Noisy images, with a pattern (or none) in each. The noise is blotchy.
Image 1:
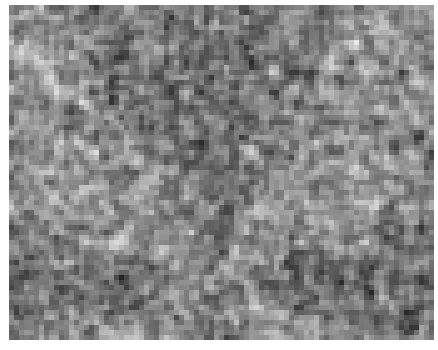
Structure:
spokes from one point
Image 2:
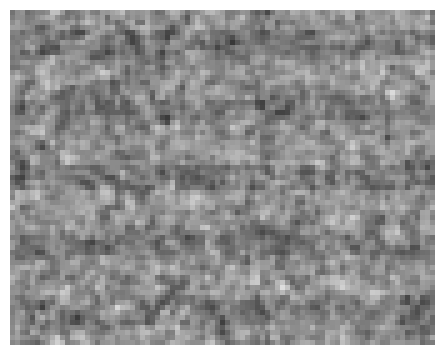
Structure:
horizontal stripes
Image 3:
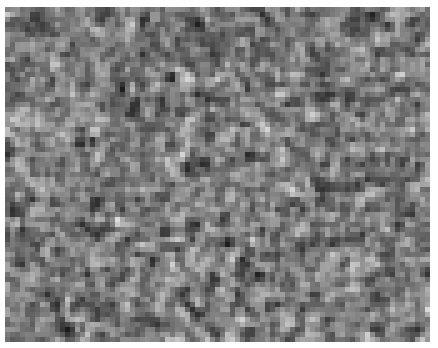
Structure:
only noise
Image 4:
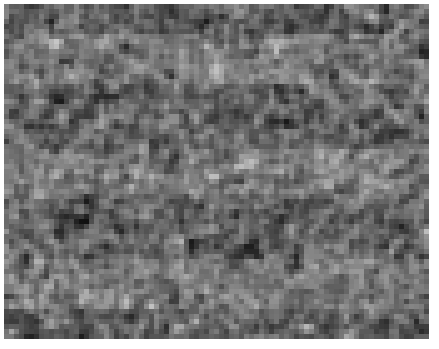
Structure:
horizontal stripes
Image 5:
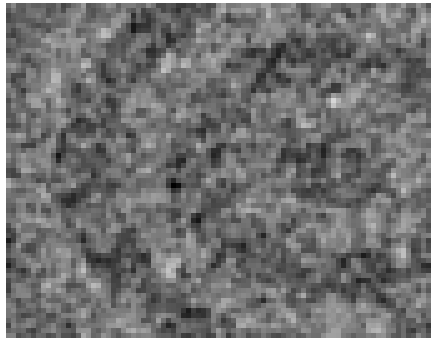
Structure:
rings round one point
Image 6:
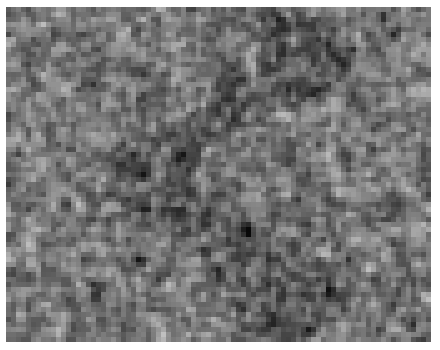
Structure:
a wavy band
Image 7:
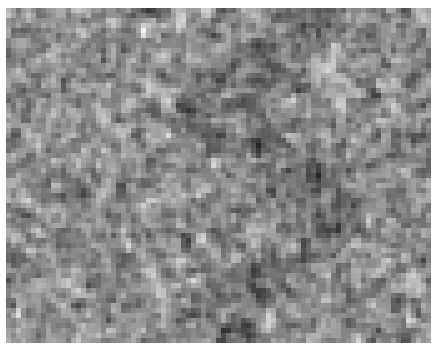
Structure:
a wavy band
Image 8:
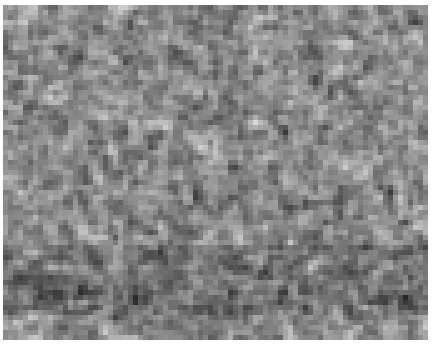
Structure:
one horizontal stripe
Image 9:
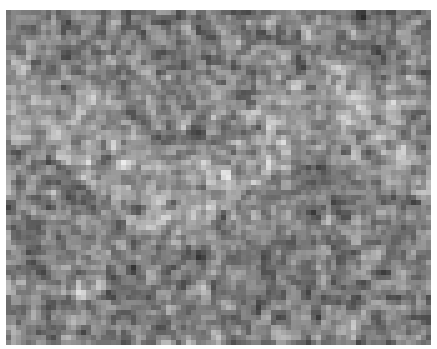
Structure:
a wavy band
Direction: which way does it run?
left to right
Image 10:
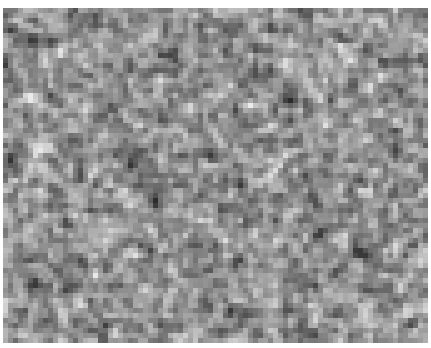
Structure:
only noise
